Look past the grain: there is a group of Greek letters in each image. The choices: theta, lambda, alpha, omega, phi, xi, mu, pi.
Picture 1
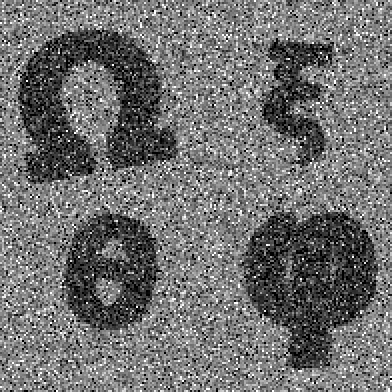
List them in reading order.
top left: omega; top right: xi; bottom left: theta; bottom right: phi
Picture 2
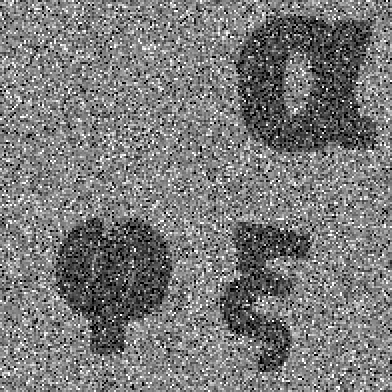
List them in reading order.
top right: alpha; bottom left: phi; bottom right: xi
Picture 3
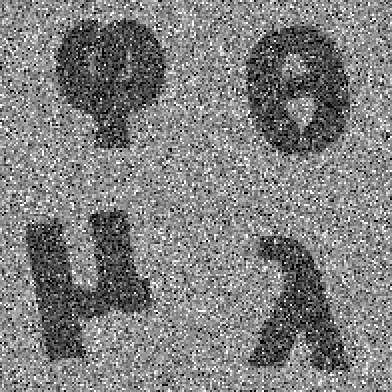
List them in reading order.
top left: phi; top right: theta; bottom left: mu; bottom right: lambda
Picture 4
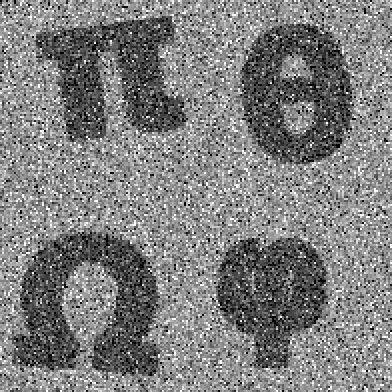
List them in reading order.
top left: pi; top right: theta; bottom left: omega; bottom right: phi
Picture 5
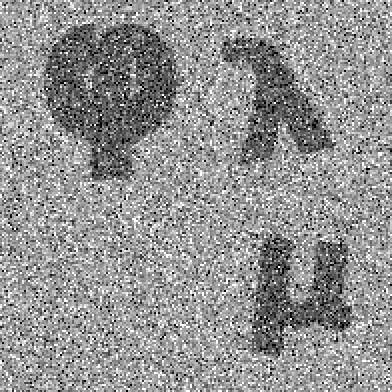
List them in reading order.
top left: phi; top right: lambda; bottom right: mu
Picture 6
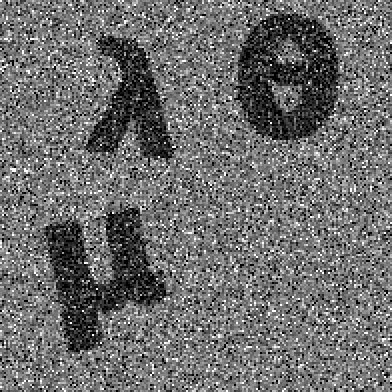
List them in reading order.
top left: lambda; top right: theta; bottom left: mu
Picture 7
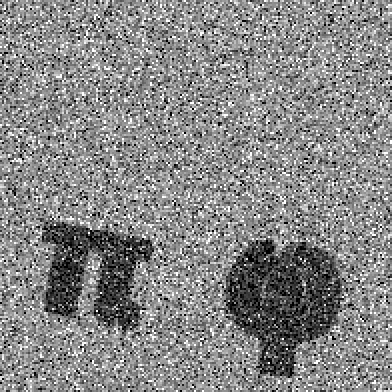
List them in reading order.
bottom left: pi; bottom right: phi
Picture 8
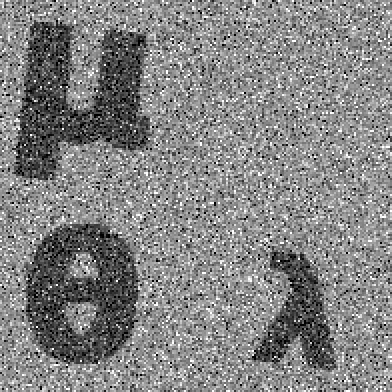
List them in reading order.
top left: mu; bottom left: theta; bottom right: lambda
